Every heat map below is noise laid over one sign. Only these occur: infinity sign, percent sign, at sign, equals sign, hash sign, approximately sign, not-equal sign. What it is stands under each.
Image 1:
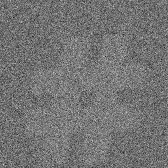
hash sign
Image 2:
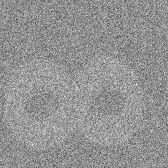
infinity sign
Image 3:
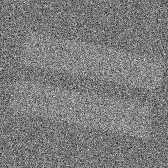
equals sign
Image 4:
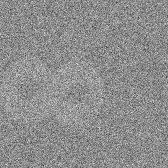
infinity sign
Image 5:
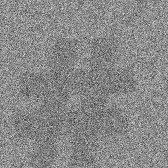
hash sign
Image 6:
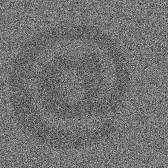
at sign
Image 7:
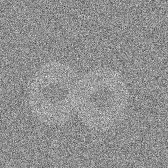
infinity sign
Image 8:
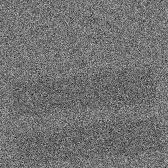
equals sign
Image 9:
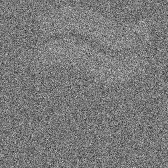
approximately sign
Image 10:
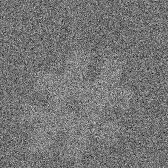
hash sign
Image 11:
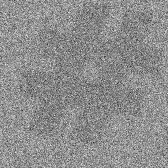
hash sign
